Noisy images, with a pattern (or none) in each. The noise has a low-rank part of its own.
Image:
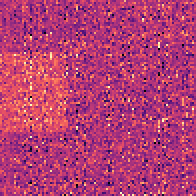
one block
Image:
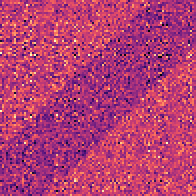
a diagonal band
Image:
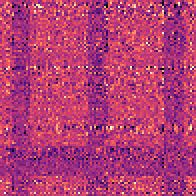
bands of rows crossing bands of columns
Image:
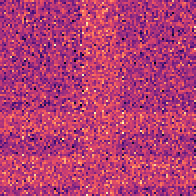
bands of rows crossing bands of columns
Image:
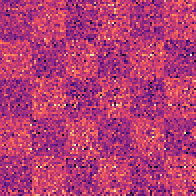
a checkerboard
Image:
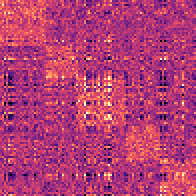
blocks along the diagonal
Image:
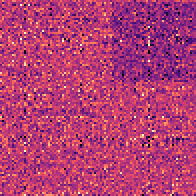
one block
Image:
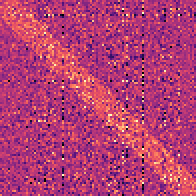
a diagonal band
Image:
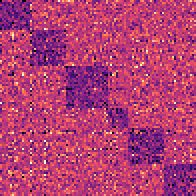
blocks along the diagonal
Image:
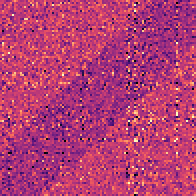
a diagonal band
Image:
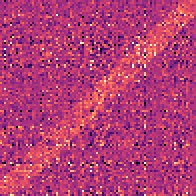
a diagonal band
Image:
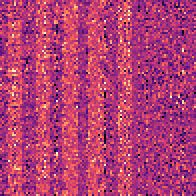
bands of columns
